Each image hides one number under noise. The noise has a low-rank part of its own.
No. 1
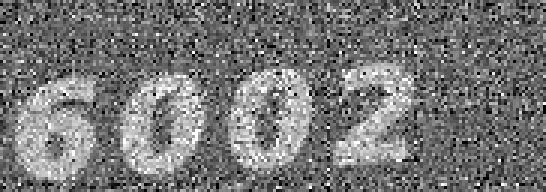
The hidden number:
6002
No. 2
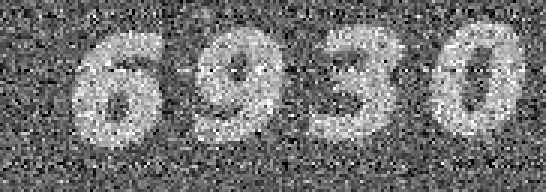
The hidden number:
6930
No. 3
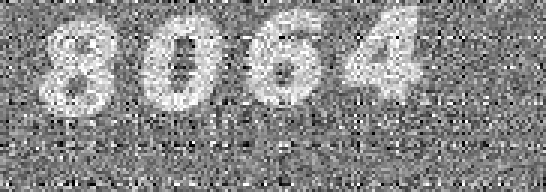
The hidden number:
8064
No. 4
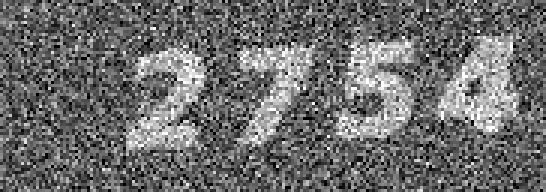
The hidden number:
2754
